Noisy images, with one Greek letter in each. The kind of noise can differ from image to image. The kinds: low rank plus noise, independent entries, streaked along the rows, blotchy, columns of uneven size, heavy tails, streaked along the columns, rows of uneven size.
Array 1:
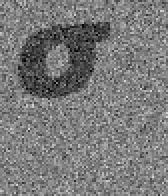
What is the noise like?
independent entries
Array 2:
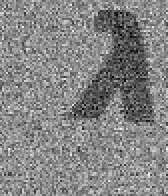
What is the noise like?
low rank plus noise
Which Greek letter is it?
lambda
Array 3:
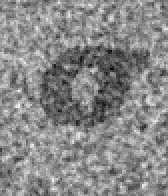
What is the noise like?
blotchy
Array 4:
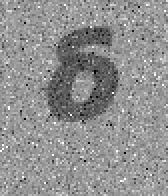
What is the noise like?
heavy tails
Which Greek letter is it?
delta
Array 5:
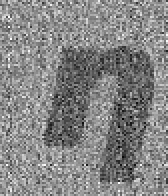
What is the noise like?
low rank plus noise
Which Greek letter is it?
eta
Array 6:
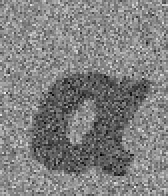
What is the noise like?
independent entries
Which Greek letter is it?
alpha
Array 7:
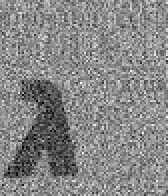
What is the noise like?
low rank plus noise
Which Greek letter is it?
lambda
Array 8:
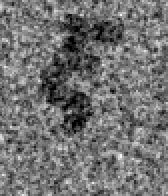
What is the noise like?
blotchy
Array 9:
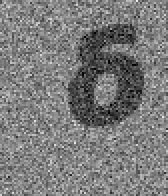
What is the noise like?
independent entries
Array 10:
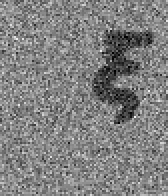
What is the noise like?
independent entries
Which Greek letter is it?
xi
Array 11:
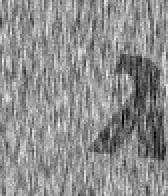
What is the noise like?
streaked along the columns
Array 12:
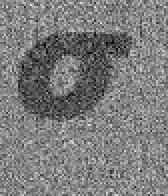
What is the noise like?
low rank plus noise
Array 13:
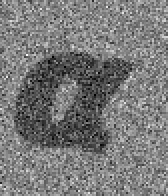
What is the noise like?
independent entries
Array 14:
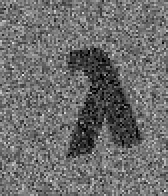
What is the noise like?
independent entries
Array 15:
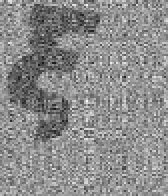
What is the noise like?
low rank plus noise
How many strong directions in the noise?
two
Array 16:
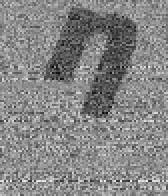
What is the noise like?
rows of uneven size
